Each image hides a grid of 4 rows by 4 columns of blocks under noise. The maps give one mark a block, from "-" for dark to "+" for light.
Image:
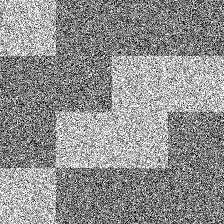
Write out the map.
+ - - -
- - + +
- + + -
+ - - -
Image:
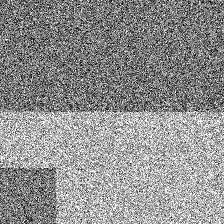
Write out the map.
- - - -
- - - -
+ + + +
- + + +
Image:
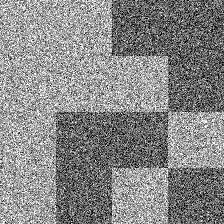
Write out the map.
+ + - -
+ + + -
+ - - +
+ - + -
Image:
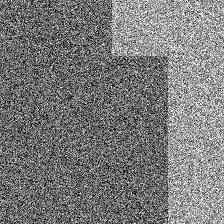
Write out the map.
- - + +
- - - +
- - - +
- - - +
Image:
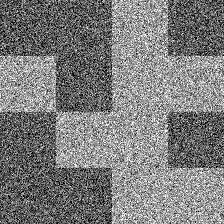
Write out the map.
- - + -
+ - + +
- + + -
- - + +
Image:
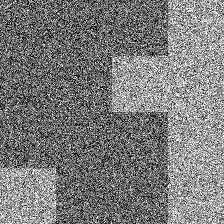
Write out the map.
- - - +
- - + +
- - - +
+ - - +
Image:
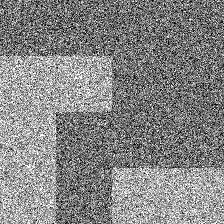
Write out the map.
- - - -
+ + - -
+ - - -
+ - + +
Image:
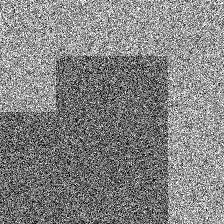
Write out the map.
+ + + +
+ - - +
- - - +
- - - +
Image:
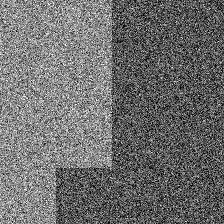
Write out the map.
+ + - -
+ + - -
+ + - -
+ - - -
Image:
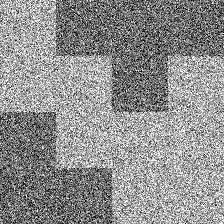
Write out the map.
+ - - -
+ + - +
- + + +
- - + +
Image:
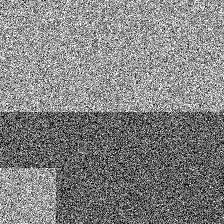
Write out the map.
+ + + +
+ + + +
- - - -
+ - - -
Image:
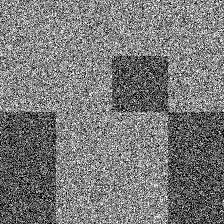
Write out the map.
+ + + +
+ + - +
- + + -
- + + -
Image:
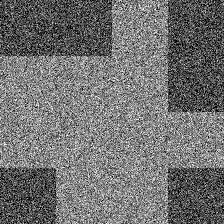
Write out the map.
- - + -
+ + + -
+ + + +
- + + -
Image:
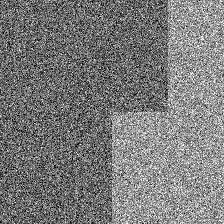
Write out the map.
- - - +
- - - +
- - + +
- - + +
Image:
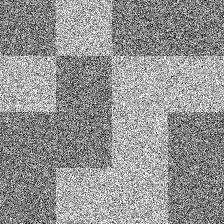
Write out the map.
- + - -
+ - + +
- - + -
- + + -
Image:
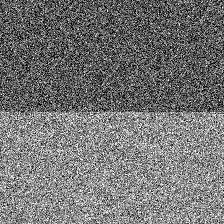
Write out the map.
- - - -
- - - -
+ + + +
+ + + +
